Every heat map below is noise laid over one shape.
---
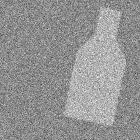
bottle
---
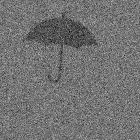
umbrella
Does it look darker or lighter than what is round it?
darker
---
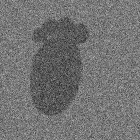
footprint
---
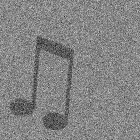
pair of musical notes
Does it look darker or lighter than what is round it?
darker
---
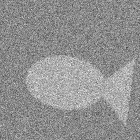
fish
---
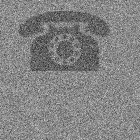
telephone
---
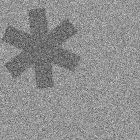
asterisk
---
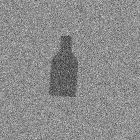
bottle
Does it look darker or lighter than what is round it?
darker
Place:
centre
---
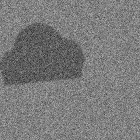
cloud
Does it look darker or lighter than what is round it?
darker
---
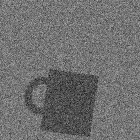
cup
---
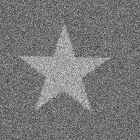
star
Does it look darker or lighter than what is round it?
lighter
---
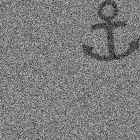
anchor
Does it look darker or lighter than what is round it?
darker
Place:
top right
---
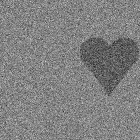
heart
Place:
middle right
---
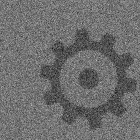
gear
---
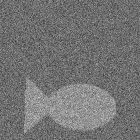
fish
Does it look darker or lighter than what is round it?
lighter
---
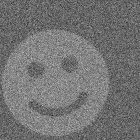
smiling face
